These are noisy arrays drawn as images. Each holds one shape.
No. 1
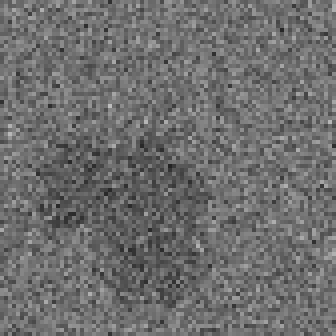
car
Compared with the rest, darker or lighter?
darker
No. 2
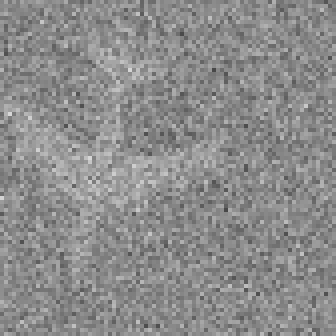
airplane
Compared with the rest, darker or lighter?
lighter
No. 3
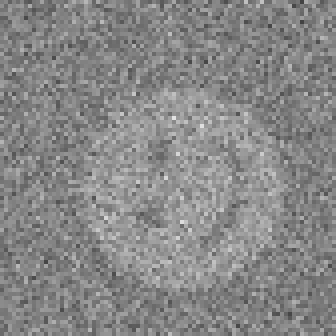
smiling face
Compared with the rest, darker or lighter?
lighter
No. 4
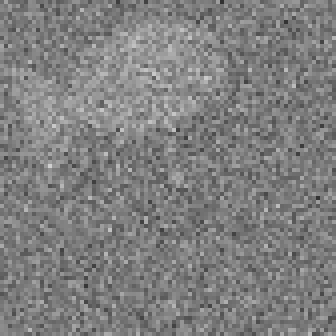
fish
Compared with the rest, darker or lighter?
lighter
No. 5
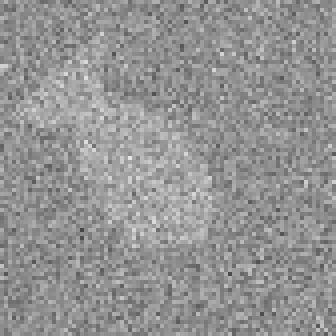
fish
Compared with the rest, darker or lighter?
lighter
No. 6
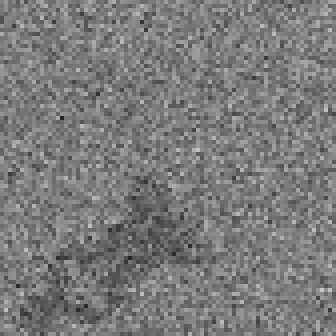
chess bishop
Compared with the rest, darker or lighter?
darker
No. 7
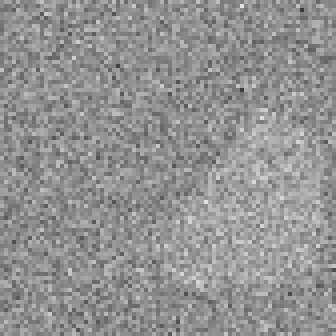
cloud
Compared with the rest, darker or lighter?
lighter
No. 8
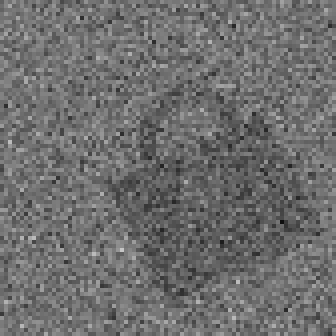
cup
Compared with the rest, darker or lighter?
darker
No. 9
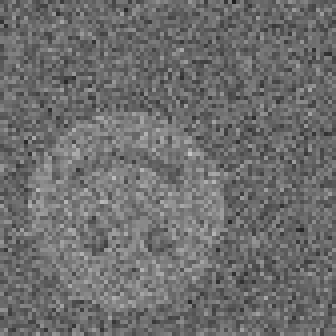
smiling face
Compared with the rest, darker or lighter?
lighter
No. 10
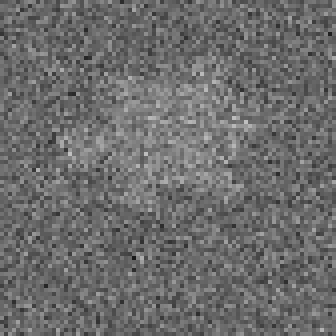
turtle
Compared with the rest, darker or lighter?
lighter
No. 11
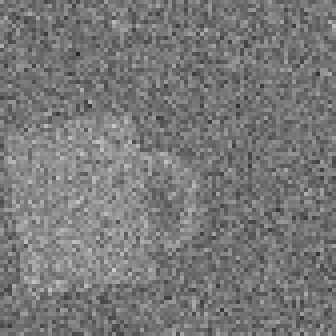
cup
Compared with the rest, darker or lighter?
lighter
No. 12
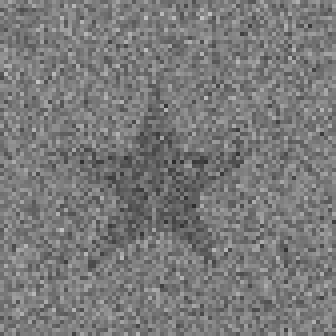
star
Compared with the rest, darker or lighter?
darker
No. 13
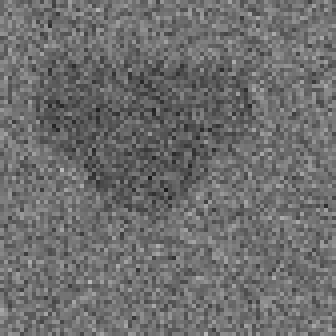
cloud
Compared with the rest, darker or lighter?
darker
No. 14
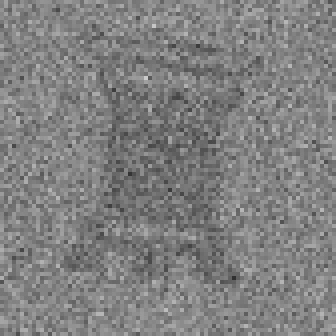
chess rook
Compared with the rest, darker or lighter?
darker
